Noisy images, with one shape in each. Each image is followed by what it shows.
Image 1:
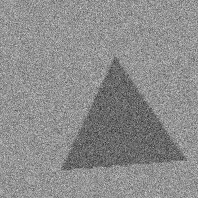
triangle
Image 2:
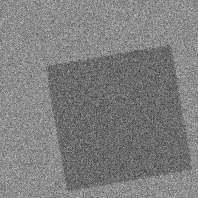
square
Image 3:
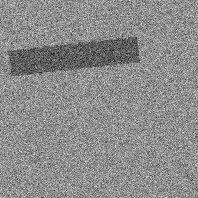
bar
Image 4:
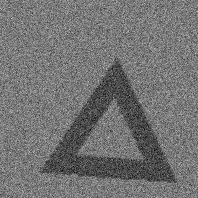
triangle frame
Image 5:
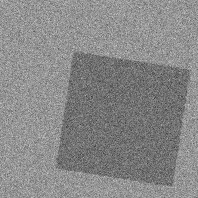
square
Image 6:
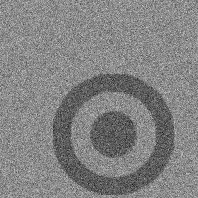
bullseye
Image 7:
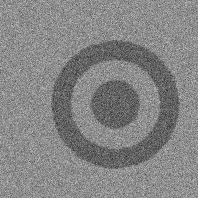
bullseye
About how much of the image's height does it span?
two thirds
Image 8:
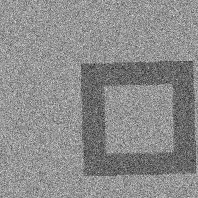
square frame
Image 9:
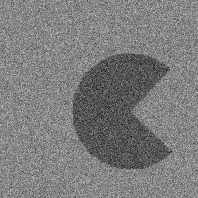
disc with a wedge cut out
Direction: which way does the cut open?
right
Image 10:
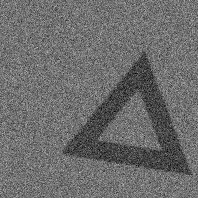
triangle frame
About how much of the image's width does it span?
two thirds
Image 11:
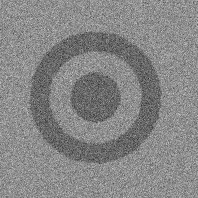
bullseye
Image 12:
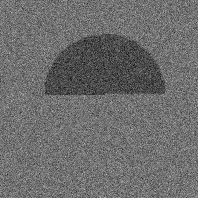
half disc
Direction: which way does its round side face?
up
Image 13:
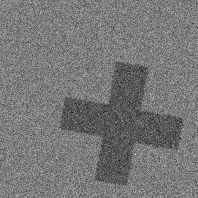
cross
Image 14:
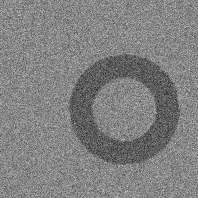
ring
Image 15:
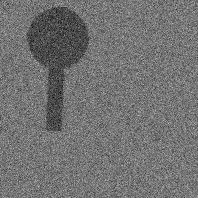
lollipop
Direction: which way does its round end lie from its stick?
up
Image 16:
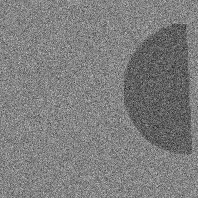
half disc
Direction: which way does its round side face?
left
